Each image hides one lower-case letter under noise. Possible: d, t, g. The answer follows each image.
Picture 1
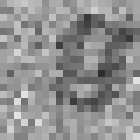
dark g
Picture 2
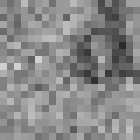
dark d
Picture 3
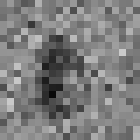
dark t
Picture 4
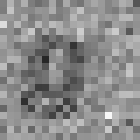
dark g
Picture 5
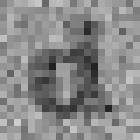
dark d
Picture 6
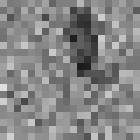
dark t
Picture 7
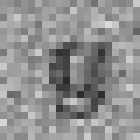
dark g
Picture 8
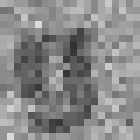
dark g
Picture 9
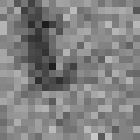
dark t
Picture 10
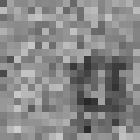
dark g
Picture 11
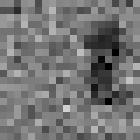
dark t
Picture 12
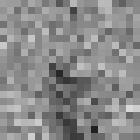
dark t
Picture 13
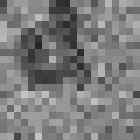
dark d
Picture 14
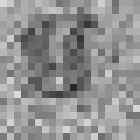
dark g
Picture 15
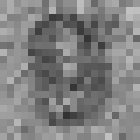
dark g
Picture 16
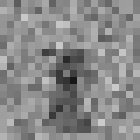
dark t
